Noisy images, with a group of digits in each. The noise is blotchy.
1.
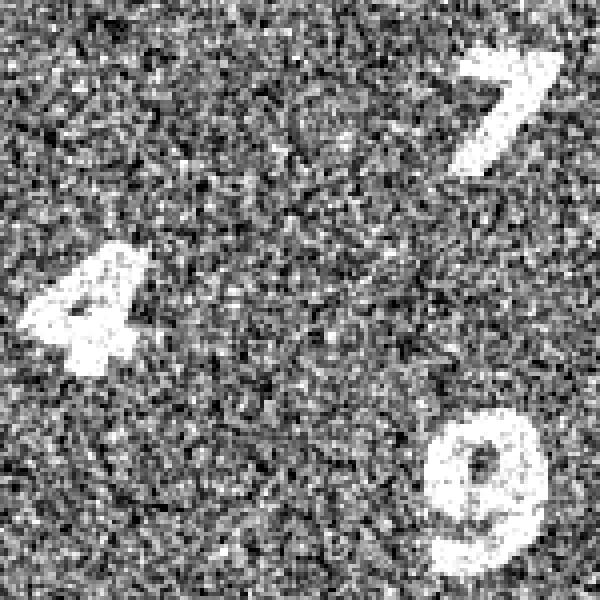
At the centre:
nothing
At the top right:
7
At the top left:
nothing
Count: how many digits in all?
3
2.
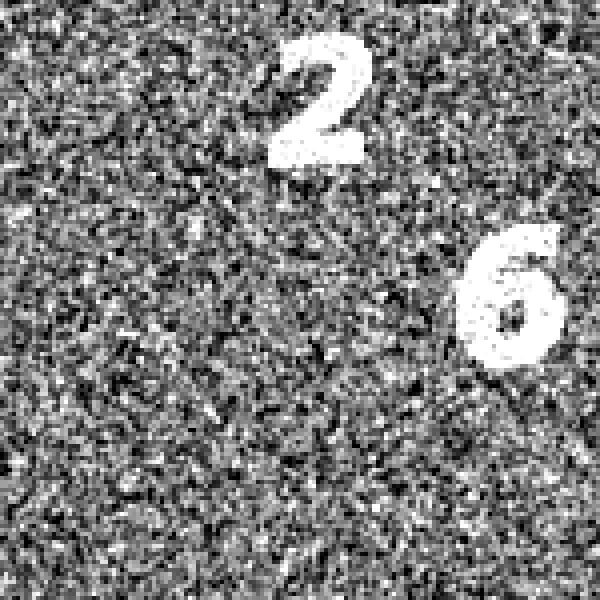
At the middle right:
6
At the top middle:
2
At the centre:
nothing
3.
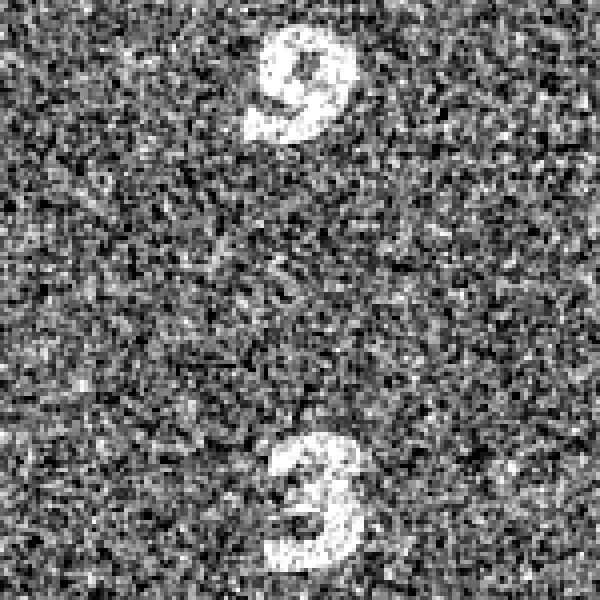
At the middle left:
nothing
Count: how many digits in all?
2
